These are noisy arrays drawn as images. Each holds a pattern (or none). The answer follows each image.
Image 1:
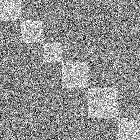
blocks along the diagonal
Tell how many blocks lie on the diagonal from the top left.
6
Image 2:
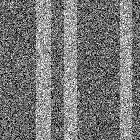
bands of columns
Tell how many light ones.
3
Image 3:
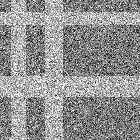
bands of rows crossing bands of columns
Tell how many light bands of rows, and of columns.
2 and 2
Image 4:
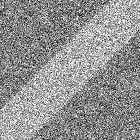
a diagonal band
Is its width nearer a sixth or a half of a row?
a half
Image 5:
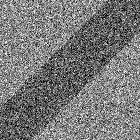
a diagonal band
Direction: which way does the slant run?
bottom left to top right
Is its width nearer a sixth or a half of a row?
a half
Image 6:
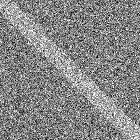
a diagonal band
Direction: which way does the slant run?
top left to bottom right
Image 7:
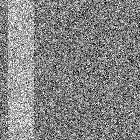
one band of columns
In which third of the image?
left
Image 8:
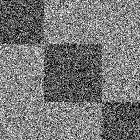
blocks along the diagonal
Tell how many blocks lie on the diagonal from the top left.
3
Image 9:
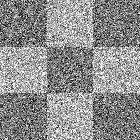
a checkerboard
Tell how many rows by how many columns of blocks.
3 by 3
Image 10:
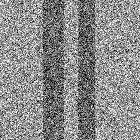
bands of columns
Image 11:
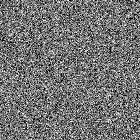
only noise
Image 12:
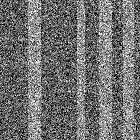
bands of columns
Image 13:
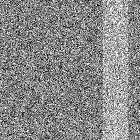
one band of columns
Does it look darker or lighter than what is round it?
lighter
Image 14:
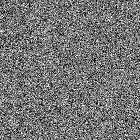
only noise
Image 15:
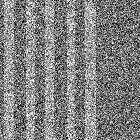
bands of columns
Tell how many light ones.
5
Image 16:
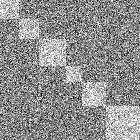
blocks along the diagonal
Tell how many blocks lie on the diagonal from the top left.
6
